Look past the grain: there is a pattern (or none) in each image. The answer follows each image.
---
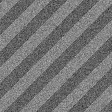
diagonal stripes
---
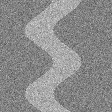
a wavy band
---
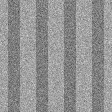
vertical stripes
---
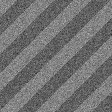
diagonal stripes
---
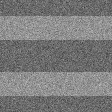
horizontal stripes
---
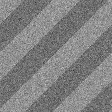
diagonal stripes
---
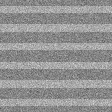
horizontal stripes
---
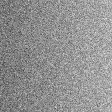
a smooth slope
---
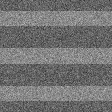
horizontal stripes
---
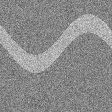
a wavy band
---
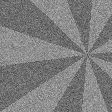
spokes from one point
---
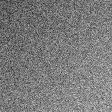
a smooth slope
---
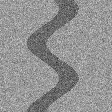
a wavy band
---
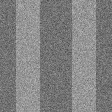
vertical stripes
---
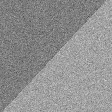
a sharp edge
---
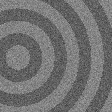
rings round one point
